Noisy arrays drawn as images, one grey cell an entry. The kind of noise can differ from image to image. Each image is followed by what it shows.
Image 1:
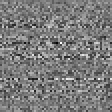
rows of uneven size
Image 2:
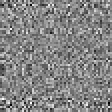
low rank plus noise
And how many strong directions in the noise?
three or four
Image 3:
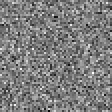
independent entries
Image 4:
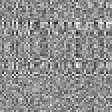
low rank plus noise
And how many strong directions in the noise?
one
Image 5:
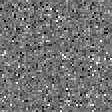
heavy tails
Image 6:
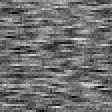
streaked along the rows
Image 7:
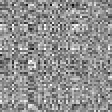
low rank plus noise
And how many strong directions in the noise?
one
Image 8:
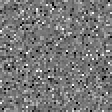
heavy tails
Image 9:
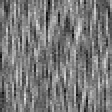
streaked along the columns
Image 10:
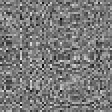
low rank plus noise
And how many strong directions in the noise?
two
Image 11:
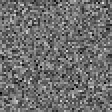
independent entries
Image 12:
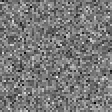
independent entries
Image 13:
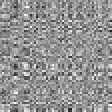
low rank plus noise
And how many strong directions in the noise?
one
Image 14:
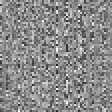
columns of uneven size
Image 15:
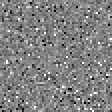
heavy tails
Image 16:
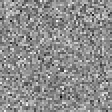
independent entries
